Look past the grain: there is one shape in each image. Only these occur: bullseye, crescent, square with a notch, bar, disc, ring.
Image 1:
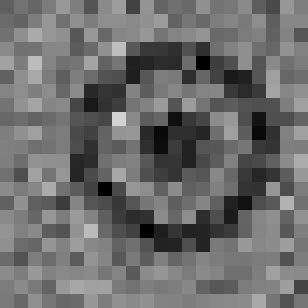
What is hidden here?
dark bullseye
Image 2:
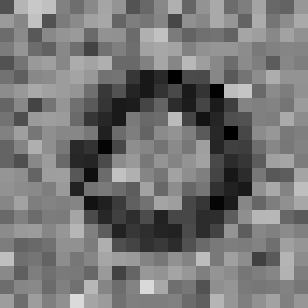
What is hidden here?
dark ring
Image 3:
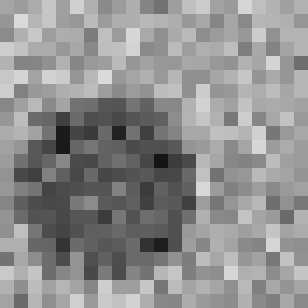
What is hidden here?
dark disc
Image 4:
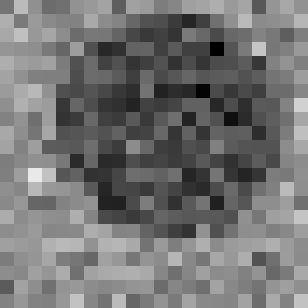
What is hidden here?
dark disc
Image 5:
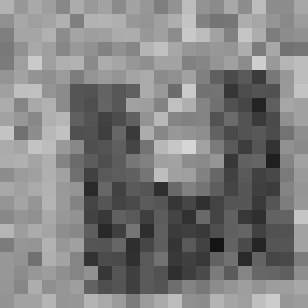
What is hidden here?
dark square with a notch
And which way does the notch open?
up
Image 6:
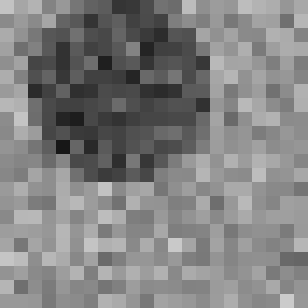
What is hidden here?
dark disc
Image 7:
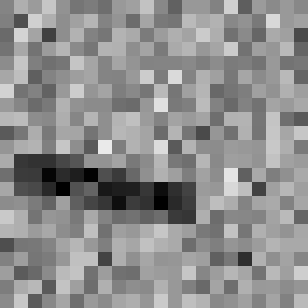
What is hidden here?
dark bar
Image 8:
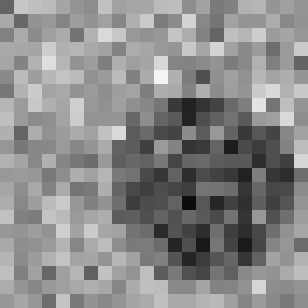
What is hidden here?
dark disc
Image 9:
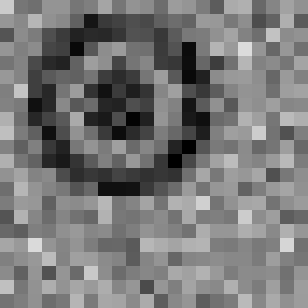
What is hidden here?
dark bullseye
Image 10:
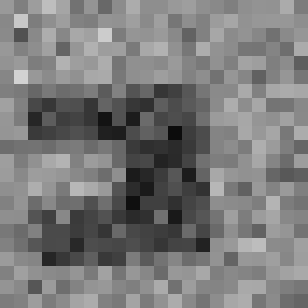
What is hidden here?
dark square with a notch
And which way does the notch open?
left
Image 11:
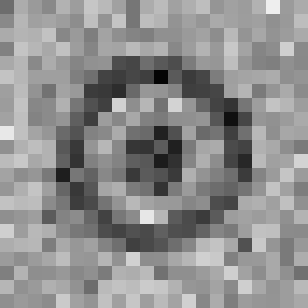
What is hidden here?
dark bullseye
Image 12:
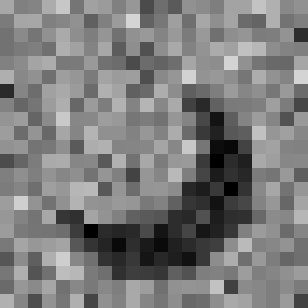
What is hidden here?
dark crescent
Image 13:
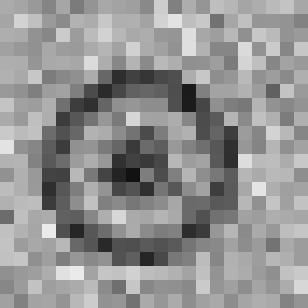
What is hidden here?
dark bullseye
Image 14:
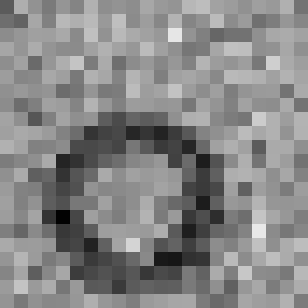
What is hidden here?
dark ring
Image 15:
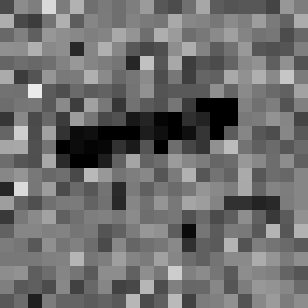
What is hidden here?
dark bar
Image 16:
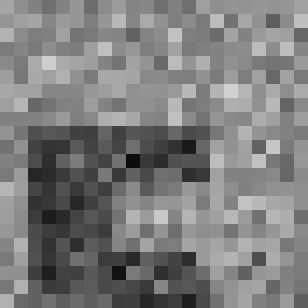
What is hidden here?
dark square with a notch
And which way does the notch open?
right
